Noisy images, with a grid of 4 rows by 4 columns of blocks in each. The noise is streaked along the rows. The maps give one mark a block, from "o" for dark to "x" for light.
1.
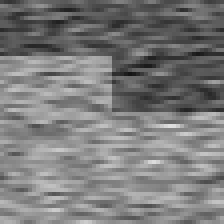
o o o o
x x o o
x x x x
x x x x
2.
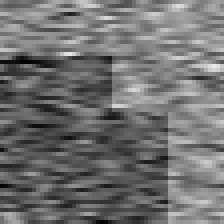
x x x x
o o x x
o o o x
o o o x
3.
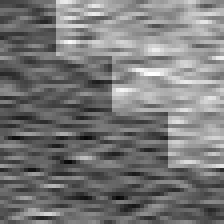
o x x x
o o x x
o o o x
o o o o
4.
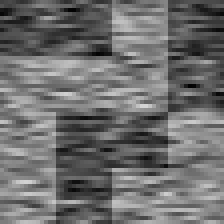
o o x o
x x x o
x o o x
x o x x
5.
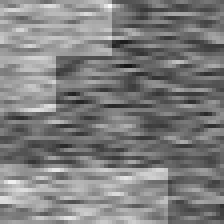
x x o o
x o o o
o o o o
x x x o
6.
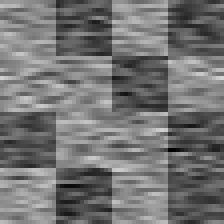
x o x o
x x o x
o x x o
x o x o
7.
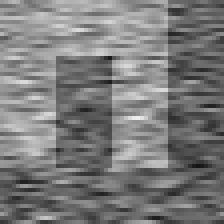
x x x o
x o x o
x o x o
o o o o
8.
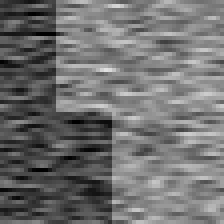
o x x x
o x x x
o o x x
o o x x
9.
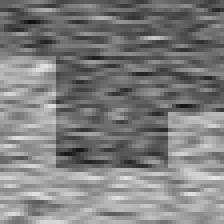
o o o o
x o o o
x o o x
x x x x
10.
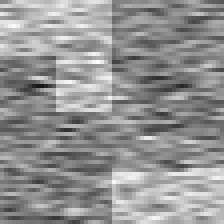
x x o o
o x o o
o o o o
o o x x
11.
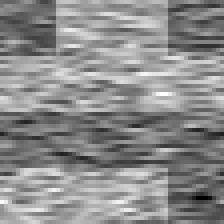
o x x o
x x x x
o o o o
x x x o
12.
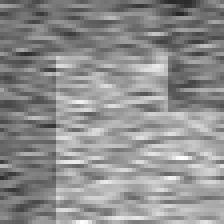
o o o o
o x x o
o x x x
o x x x
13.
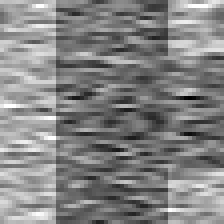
x o o x
x o o o
x o o o
x o o x
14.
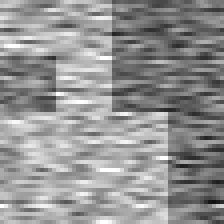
x x o o
o x o o
x x x o
x x x o
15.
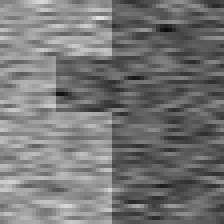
x x o o
x o o o
x x o o
x x o o
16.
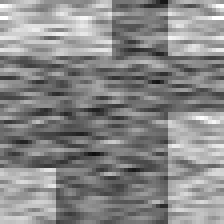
x x o x
o o o o
o o o x
x o o x
